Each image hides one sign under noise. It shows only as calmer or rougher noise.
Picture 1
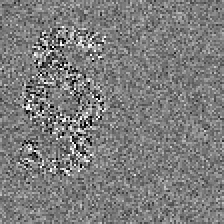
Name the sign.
section sign
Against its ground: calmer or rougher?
rougher
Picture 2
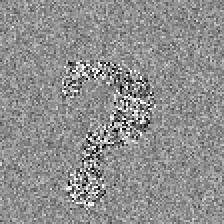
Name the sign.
question mark
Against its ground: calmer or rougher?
rougher
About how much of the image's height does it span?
two thirds
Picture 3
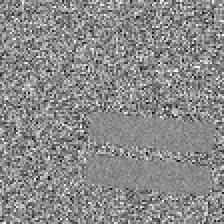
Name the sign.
equals sign
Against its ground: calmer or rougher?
calmer
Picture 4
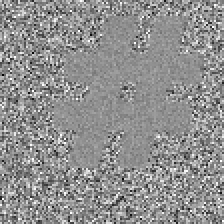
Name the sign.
hash sign
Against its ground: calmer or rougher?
calmer
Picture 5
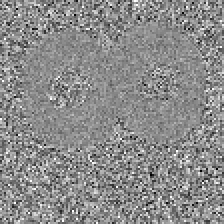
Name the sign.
infinity sign
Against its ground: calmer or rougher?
calmer
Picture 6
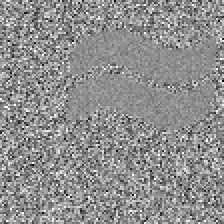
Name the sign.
approximately sign
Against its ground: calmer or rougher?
calmer
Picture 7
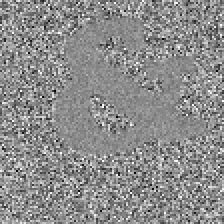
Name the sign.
ampersand
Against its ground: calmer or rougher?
calmer
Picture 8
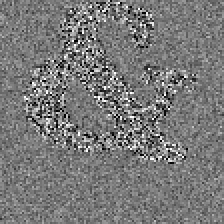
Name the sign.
ampersand
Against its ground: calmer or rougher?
rougher
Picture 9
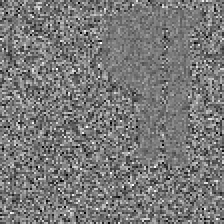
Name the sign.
pilcrow
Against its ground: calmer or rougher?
calmer
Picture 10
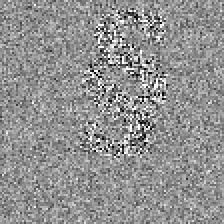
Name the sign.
section sign
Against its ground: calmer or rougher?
rougher
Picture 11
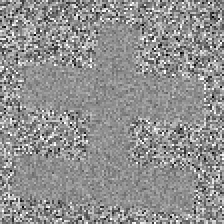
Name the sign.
plus-minus sign
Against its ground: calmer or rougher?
calmer
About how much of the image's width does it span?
nearly all
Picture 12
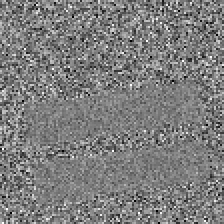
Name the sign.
equals sign
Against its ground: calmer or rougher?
calmer
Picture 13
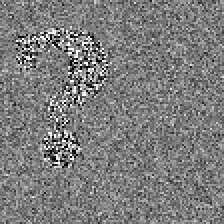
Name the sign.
question mark
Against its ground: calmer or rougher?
rougher
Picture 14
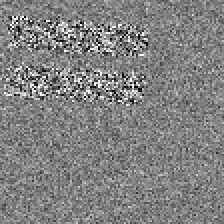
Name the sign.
equals sign
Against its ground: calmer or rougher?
rougher
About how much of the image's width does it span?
two thirds
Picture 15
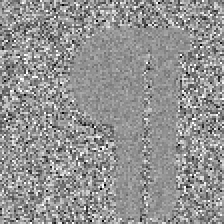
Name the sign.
pilcrow
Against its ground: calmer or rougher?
calmer
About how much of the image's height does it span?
nearly all
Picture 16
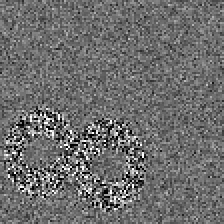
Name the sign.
infinity sign
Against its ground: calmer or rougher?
rougher
